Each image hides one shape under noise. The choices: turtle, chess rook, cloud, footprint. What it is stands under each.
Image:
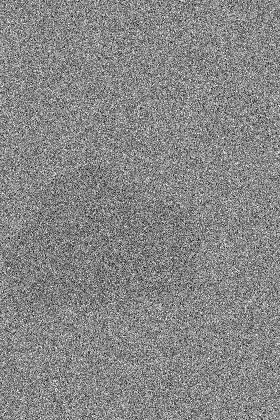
cloud
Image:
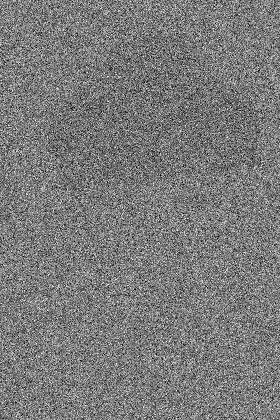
cloud
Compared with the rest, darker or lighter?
darker
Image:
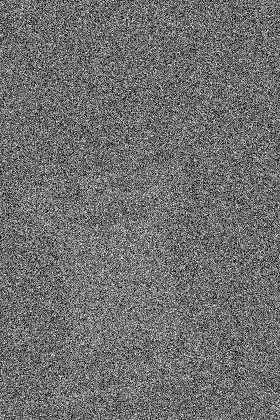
chess rook
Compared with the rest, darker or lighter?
lighter
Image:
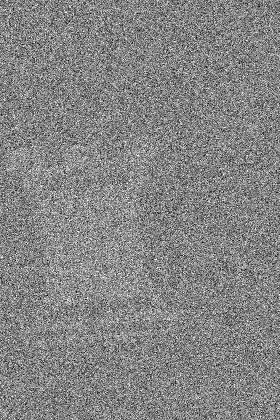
chess rook
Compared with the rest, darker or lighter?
lighter
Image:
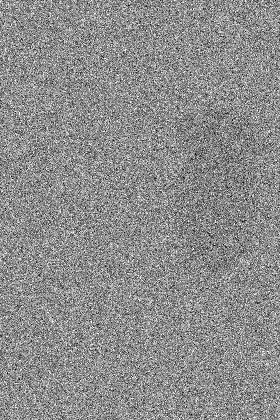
footprint
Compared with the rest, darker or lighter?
darker
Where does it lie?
middle right
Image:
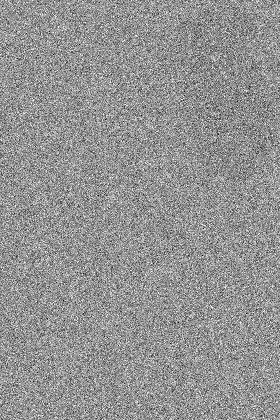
footprint
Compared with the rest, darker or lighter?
darker
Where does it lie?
top right
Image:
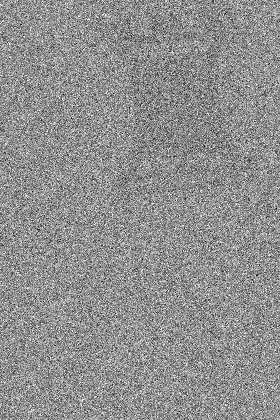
chess rook
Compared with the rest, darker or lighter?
darker
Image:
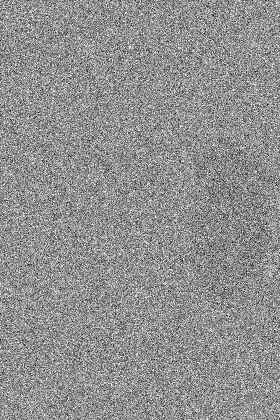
footprint
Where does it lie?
middle right
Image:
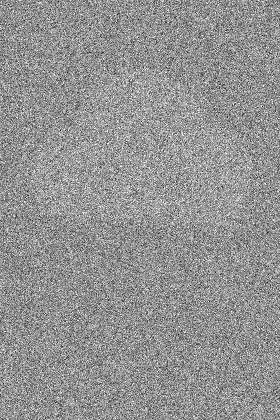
cloud
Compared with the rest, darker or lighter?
lighter
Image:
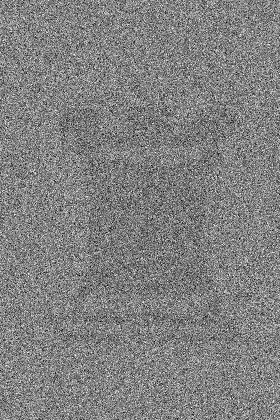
chess rook
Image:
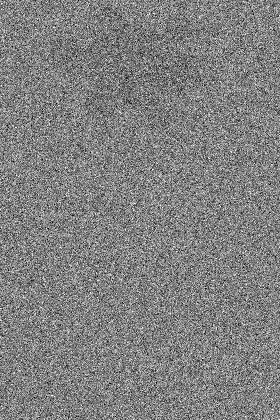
turtle
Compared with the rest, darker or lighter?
darker
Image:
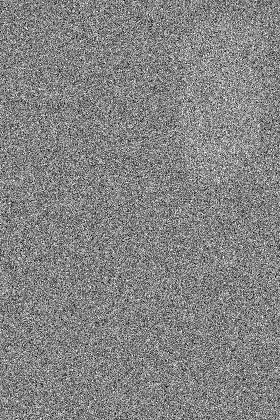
footprint
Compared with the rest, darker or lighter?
lighter
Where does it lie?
top right
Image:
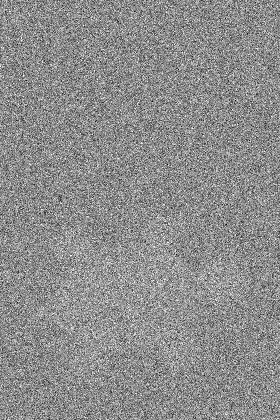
turtle
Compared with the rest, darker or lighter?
lighter
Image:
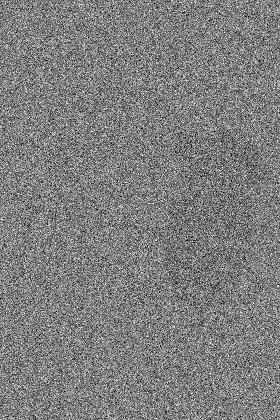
footprint
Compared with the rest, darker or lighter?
darker
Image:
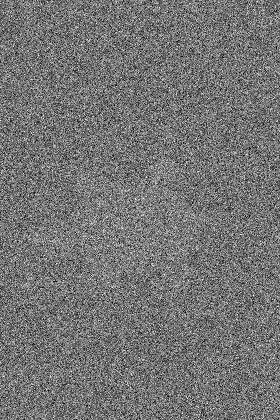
turtle
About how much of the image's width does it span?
two thirds
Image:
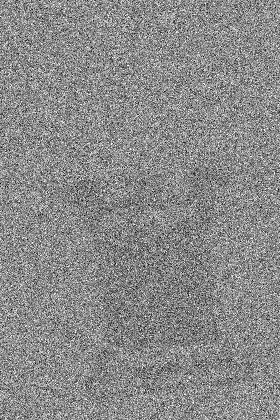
chess rook
